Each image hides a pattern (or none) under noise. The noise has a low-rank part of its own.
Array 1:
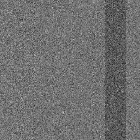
one band of columns
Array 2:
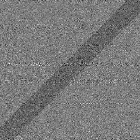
a diagonal band
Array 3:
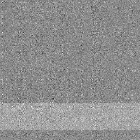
one band of rows
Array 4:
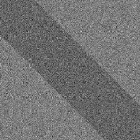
a diagonal band
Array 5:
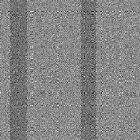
bands of columns
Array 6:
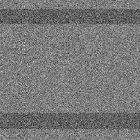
bands of rows
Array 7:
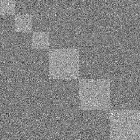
blocks along the diagonal
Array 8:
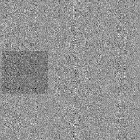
one block
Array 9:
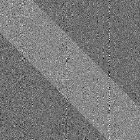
a diagonal band
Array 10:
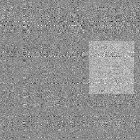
one block
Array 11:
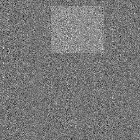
one block
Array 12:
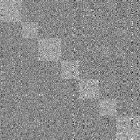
blocks along the diagonal
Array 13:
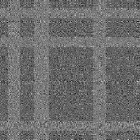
bands of rows crossing bands of columns
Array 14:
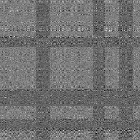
bands of rows crossing bands of columns
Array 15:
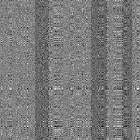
bands of columns
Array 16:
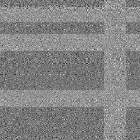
bands of rows crossing bands of columns
